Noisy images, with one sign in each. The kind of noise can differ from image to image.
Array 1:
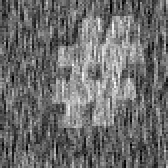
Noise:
streaked along the columns
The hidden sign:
hash sign
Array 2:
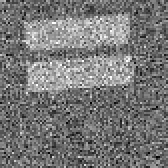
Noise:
low rank plus noise
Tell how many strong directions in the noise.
five to eight
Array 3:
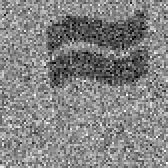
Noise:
independent entries
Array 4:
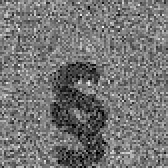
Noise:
low rank plus noise
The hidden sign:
section sign
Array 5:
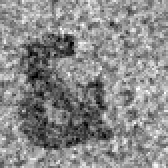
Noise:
blotchy
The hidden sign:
ampersand
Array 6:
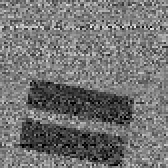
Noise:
rows of uneven size
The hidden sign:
equals sign
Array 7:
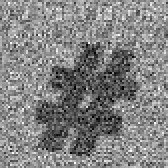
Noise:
low rank plus noise
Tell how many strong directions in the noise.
two
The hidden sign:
hash sign
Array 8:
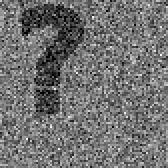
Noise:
independent entries
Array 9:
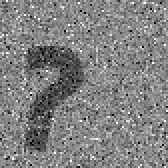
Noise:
heavy tails
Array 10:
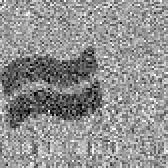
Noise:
low rank plus noise
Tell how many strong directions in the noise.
two
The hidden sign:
approximately sign
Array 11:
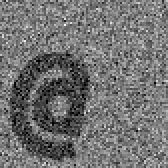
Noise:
independent entries
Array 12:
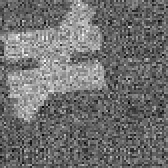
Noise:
low rank plus noise
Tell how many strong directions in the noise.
two
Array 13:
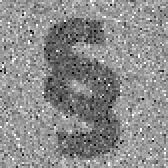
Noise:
heavy tails
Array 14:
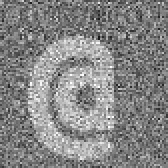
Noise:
low rank plus noise
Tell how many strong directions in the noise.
two
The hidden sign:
at sign
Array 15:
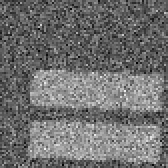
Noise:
independent entries
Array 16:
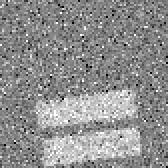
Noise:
heavy tails
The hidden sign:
equals sign
